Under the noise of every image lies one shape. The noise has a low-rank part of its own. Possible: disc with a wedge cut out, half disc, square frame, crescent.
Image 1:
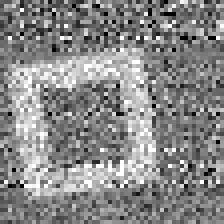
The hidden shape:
square frame
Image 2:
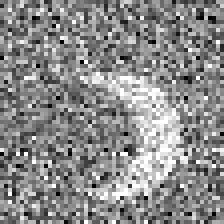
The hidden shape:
crescent
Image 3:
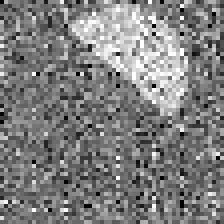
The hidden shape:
half disc
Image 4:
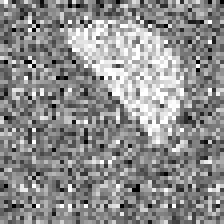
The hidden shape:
half disc
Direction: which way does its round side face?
up and right
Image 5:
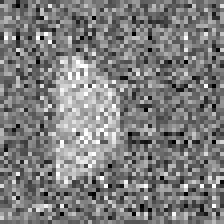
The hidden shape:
half disc
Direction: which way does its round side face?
right
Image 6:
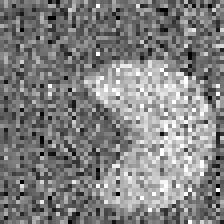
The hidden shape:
disc with a wedge cut out
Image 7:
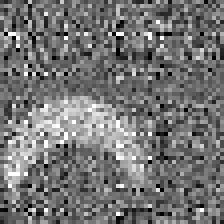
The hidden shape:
crescent
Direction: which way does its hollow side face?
down
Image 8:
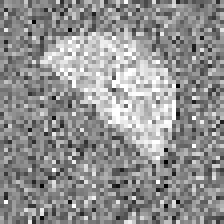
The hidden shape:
half disc
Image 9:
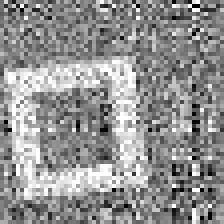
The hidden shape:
square frame
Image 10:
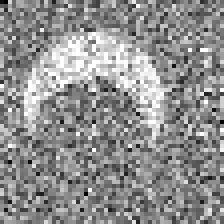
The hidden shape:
crescent
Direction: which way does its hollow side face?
down
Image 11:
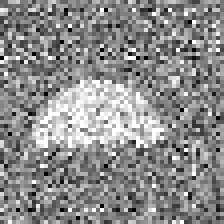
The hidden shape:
half disc
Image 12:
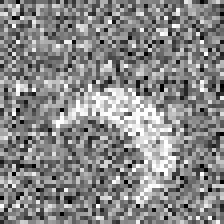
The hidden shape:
crescent
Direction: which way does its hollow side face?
down and left
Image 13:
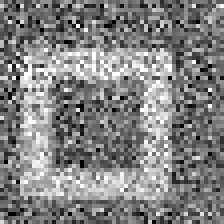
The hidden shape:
square frame
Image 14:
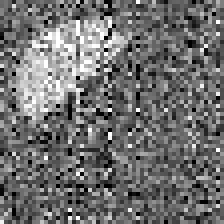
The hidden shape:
half disc
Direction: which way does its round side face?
up and left
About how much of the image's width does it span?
half
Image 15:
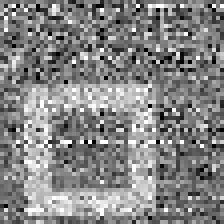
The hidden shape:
square frame
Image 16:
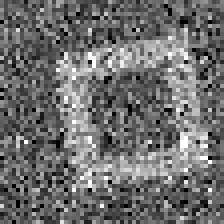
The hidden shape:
square frame
